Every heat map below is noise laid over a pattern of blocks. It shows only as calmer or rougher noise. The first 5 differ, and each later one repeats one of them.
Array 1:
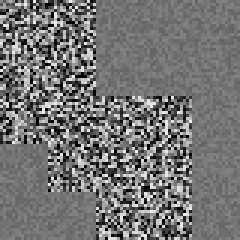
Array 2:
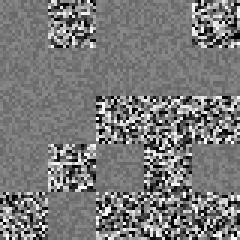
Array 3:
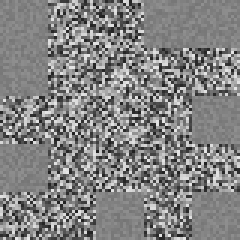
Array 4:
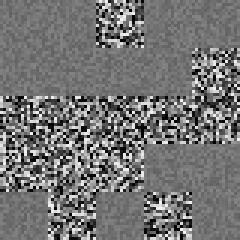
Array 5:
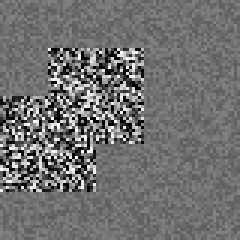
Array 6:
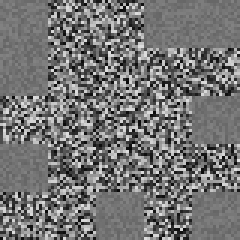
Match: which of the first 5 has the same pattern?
3
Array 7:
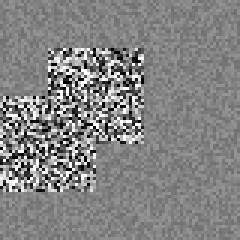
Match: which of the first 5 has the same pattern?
5
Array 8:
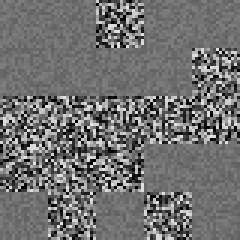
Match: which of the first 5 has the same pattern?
4
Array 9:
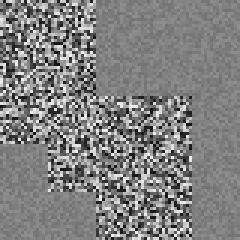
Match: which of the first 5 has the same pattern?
1
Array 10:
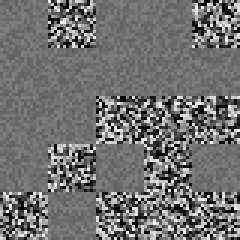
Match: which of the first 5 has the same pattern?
2
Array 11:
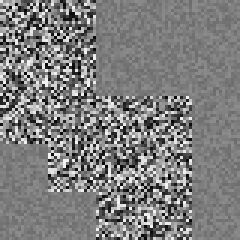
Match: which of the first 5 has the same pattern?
1
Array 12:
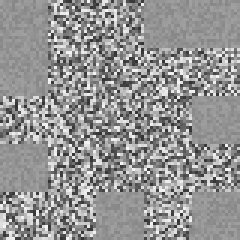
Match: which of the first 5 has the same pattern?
3
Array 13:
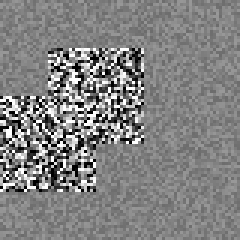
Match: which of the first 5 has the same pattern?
5
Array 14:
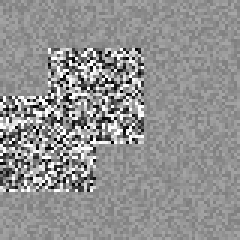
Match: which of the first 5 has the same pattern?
5
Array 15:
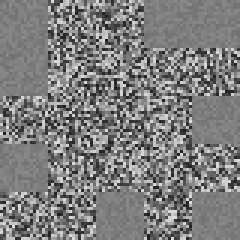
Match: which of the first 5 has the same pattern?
3
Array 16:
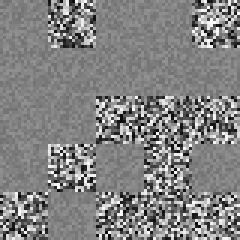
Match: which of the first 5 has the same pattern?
2
